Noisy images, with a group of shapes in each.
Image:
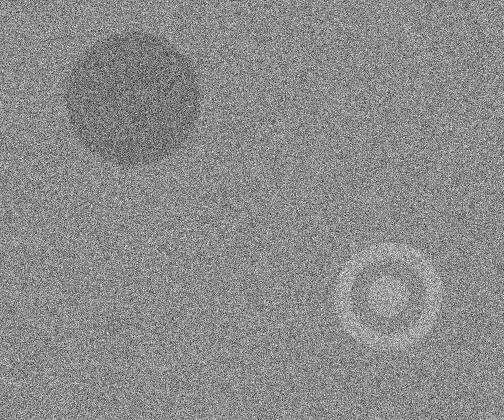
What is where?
top left: dark disc; bottom right: light bullseye
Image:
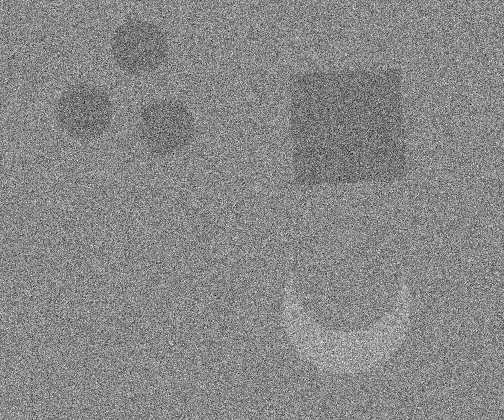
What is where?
top left: dark three dots; top right: dark square; bottom right: light crescent
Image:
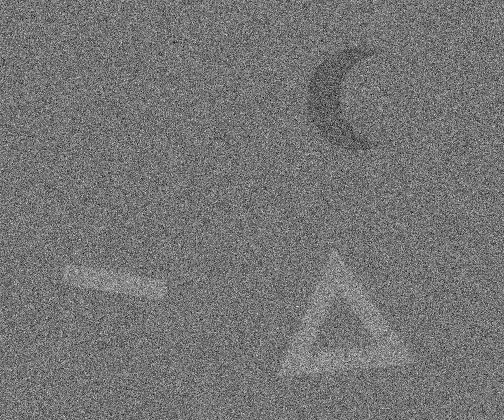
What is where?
top right: dark crescent; bottom left: light bar; bottom right: light triangle frame
